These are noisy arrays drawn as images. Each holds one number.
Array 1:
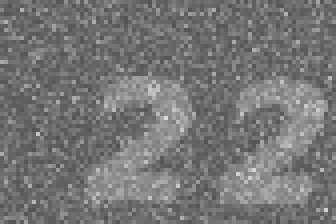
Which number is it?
22
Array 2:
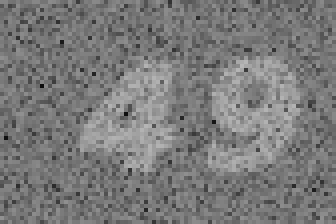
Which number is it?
49
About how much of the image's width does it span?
two thirds
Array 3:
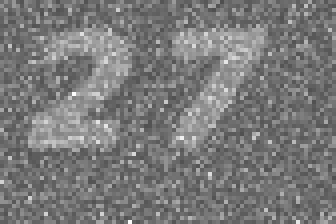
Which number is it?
27
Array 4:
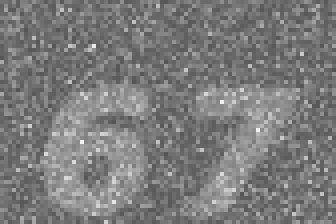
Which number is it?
67
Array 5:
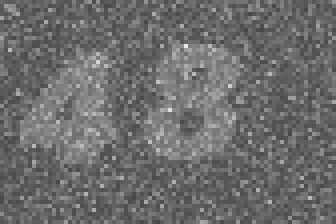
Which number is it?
48
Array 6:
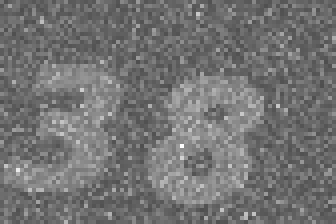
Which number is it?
38
